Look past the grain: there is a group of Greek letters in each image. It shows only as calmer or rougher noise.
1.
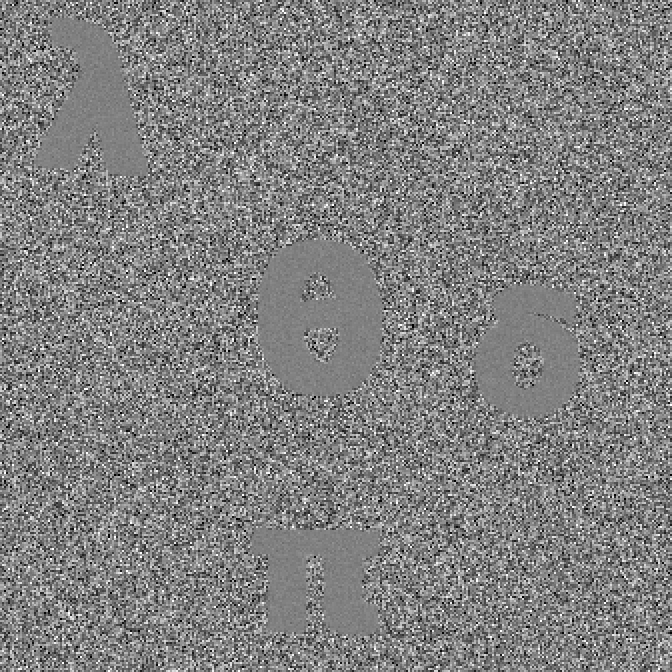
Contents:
top left: lambda; centre: theta; middle right: delta; bottom middle: pi
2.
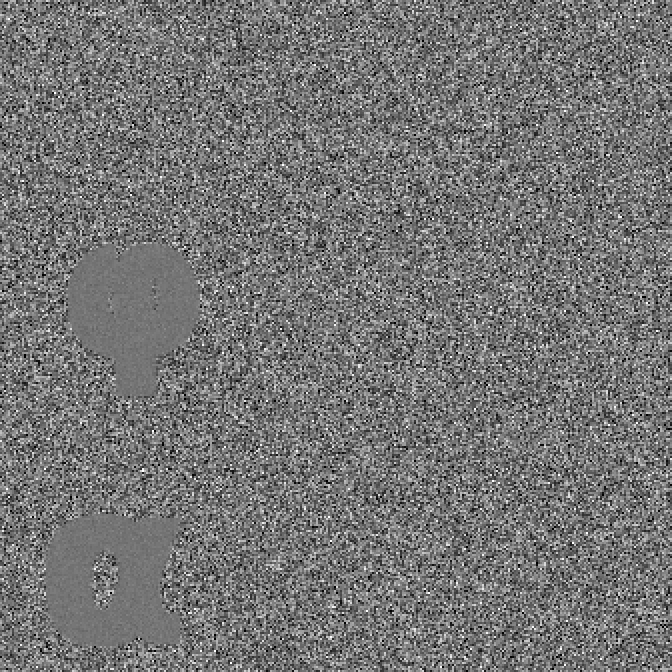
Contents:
middle left: phi; bottom left: alpha
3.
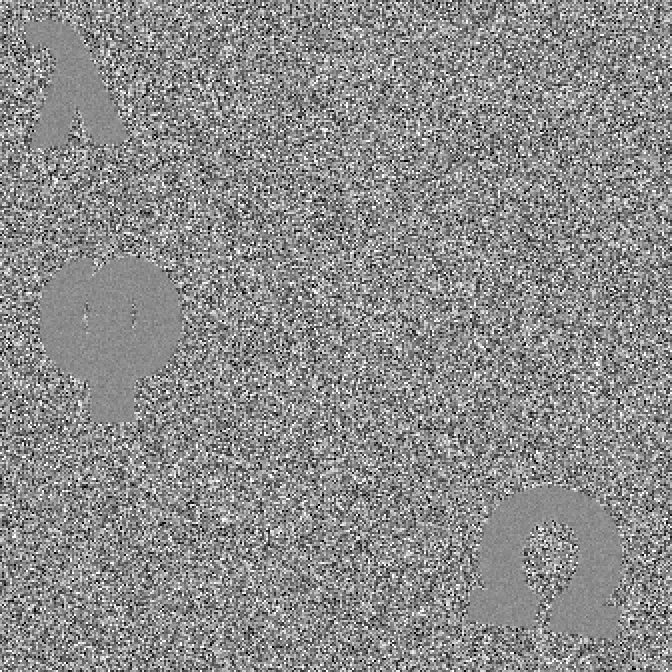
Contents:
top left: lambda; middle left: phi; bottom right: omega
